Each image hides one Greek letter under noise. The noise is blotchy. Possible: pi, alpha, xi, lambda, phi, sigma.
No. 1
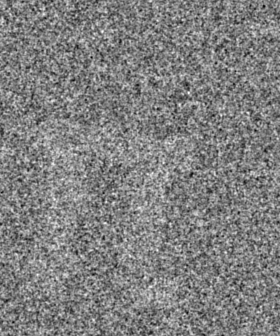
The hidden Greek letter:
pi
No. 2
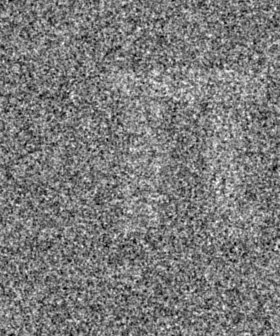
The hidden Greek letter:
pi
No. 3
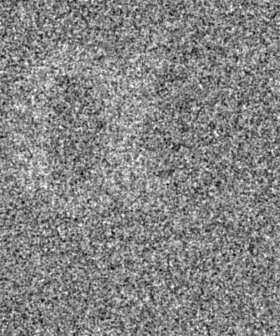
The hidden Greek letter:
alpha
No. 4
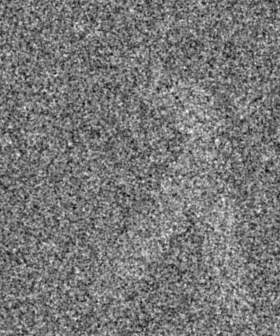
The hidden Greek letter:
lambda
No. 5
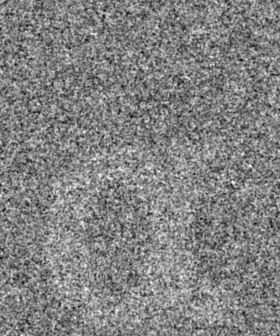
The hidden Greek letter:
alpha
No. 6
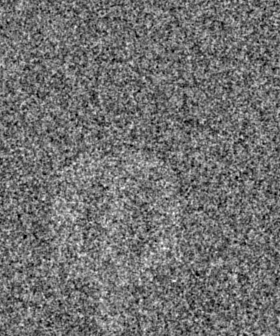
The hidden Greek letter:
phi
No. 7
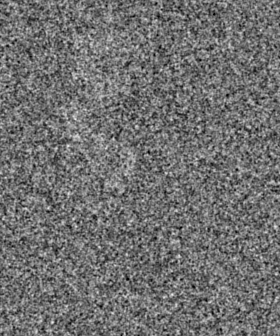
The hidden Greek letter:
xi
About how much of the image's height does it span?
half
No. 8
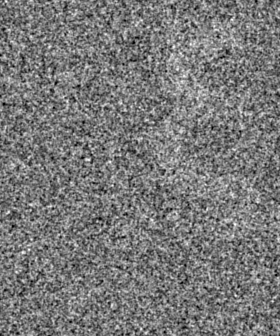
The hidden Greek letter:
xi
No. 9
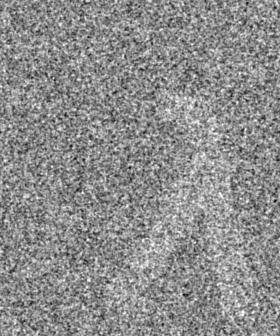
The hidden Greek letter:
lambda
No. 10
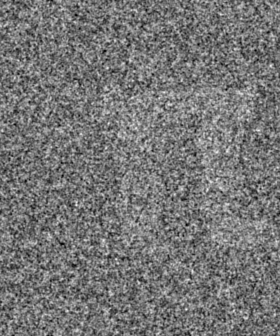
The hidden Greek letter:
pi
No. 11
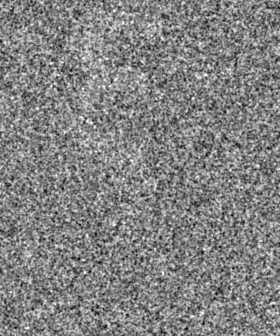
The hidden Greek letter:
xi
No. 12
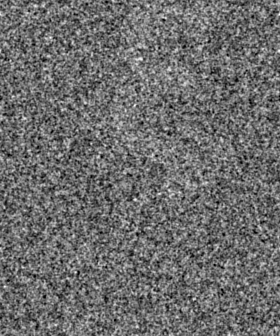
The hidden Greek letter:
xi
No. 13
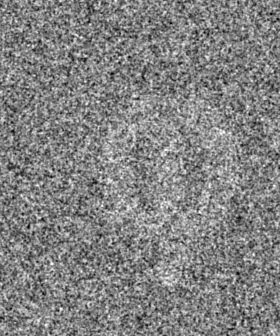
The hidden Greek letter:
phi
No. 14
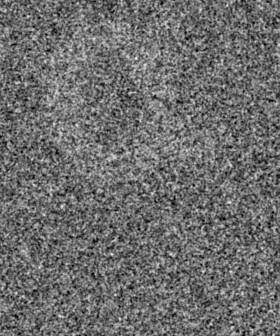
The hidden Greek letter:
alpha
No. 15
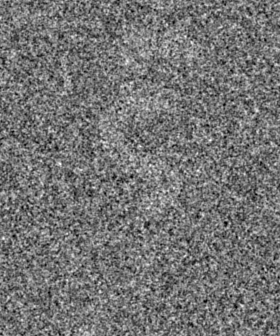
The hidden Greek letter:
xi
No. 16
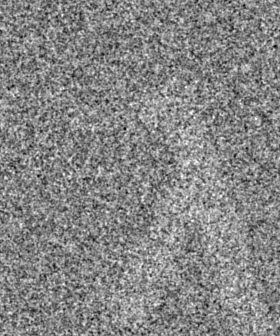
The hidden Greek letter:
lambda
